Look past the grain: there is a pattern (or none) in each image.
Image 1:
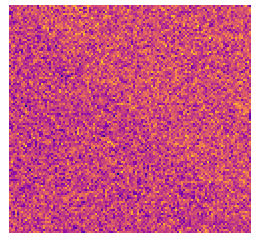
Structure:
a sharp edge
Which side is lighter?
top right
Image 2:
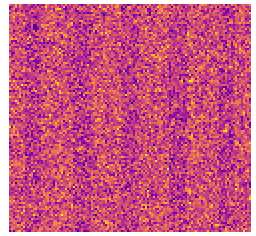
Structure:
vertical stripes
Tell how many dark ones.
5
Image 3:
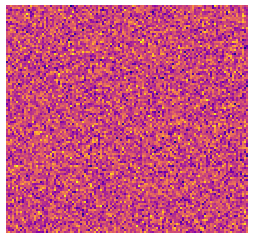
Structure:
only noise
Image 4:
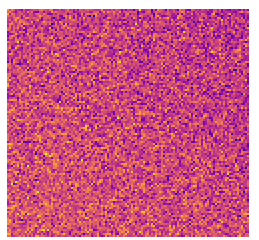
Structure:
a smooth slope
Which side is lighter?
bottom left
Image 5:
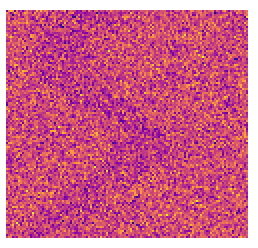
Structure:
a wavy band
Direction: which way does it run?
top to bottom
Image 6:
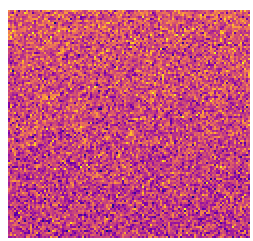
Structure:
a smooth slope
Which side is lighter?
top
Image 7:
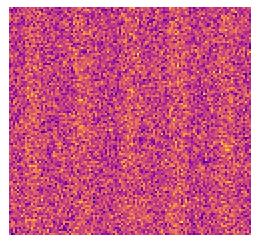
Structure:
vertical stripes
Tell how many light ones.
5
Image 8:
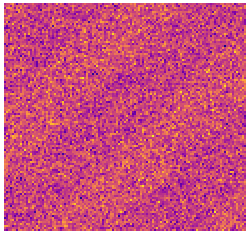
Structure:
diagonal stripes
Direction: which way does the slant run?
bottom left to top right
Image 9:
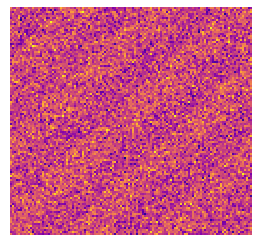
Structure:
diagonal stripes
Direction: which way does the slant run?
bottom left to top right
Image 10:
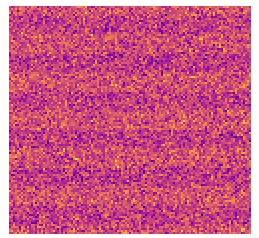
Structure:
horizontal stripes
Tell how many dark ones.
6
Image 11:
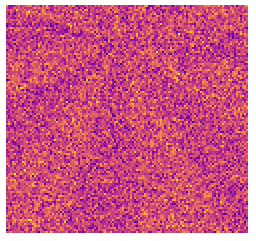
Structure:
spokes from one point
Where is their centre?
top middle
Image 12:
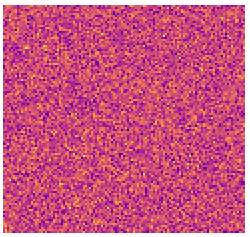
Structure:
only noise
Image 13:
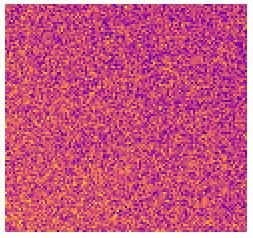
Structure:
a smooth slope
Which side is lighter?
bottom left
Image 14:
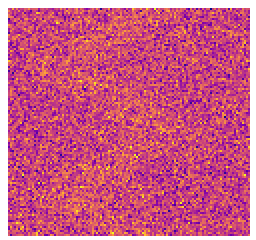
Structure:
a wavy band
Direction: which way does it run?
top to bottom
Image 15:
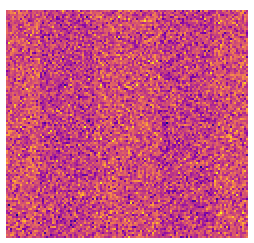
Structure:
vertical stripes
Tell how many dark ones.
2
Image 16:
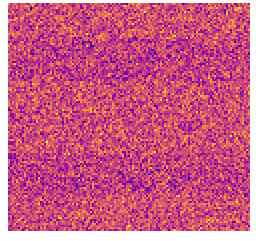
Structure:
horizontal stripes
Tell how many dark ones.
2
